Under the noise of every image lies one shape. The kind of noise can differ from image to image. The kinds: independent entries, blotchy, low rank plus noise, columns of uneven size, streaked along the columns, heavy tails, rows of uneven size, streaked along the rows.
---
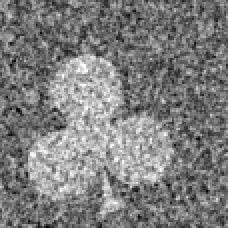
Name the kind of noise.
blotchy
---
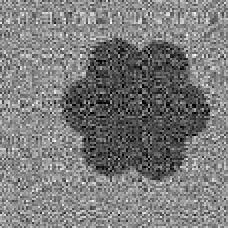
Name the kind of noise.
low rank plus noise
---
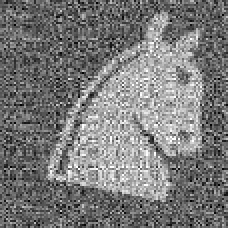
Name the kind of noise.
low rank plus noise
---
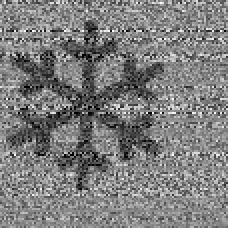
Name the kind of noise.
rows of uneven size
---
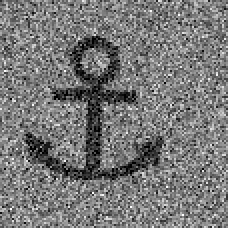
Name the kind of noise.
independent entries
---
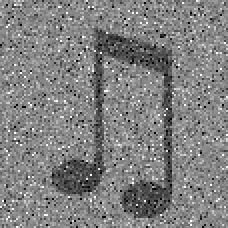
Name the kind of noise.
heavy tails
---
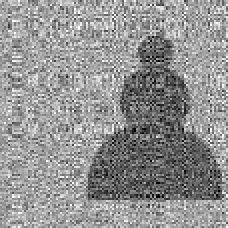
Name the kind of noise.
low rank plus noise
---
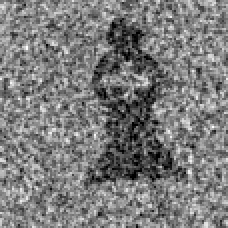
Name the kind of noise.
blotchy
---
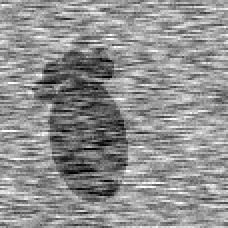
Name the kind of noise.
streaked along the rows
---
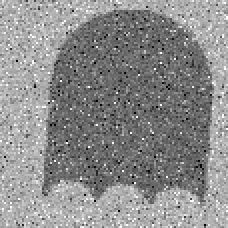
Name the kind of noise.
heavy tails
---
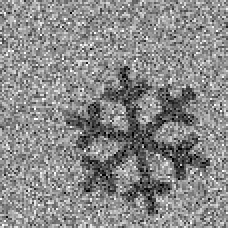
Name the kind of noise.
independent entries
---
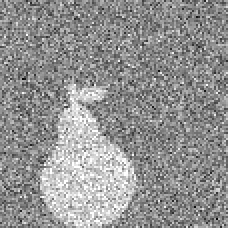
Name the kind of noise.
independent entries
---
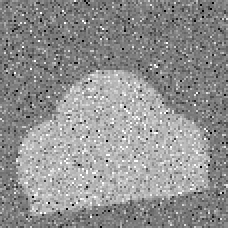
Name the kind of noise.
heavy tails
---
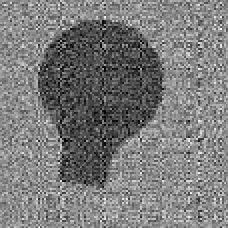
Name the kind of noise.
low rank plus noise
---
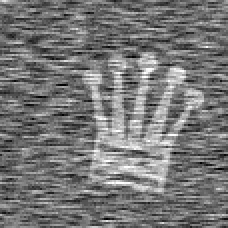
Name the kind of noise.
streaked along the rows
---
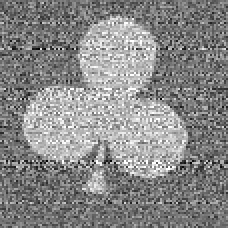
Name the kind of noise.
rows of uneven size
